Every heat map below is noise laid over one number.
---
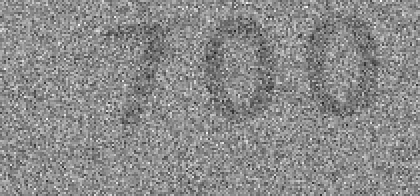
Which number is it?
700
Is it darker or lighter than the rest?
darker
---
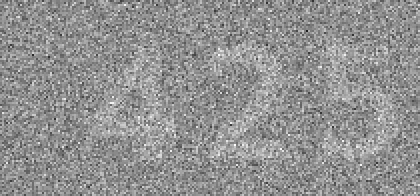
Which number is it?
425
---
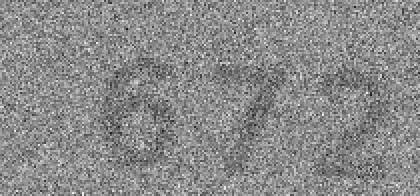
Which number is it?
672
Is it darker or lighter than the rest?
darker
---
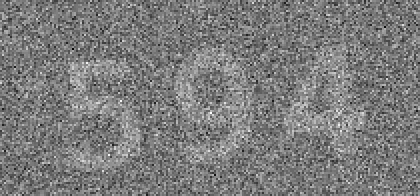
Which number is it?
594
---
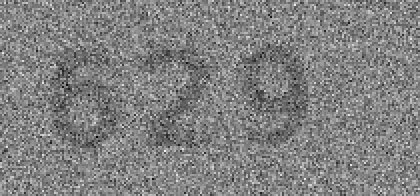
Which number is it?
629
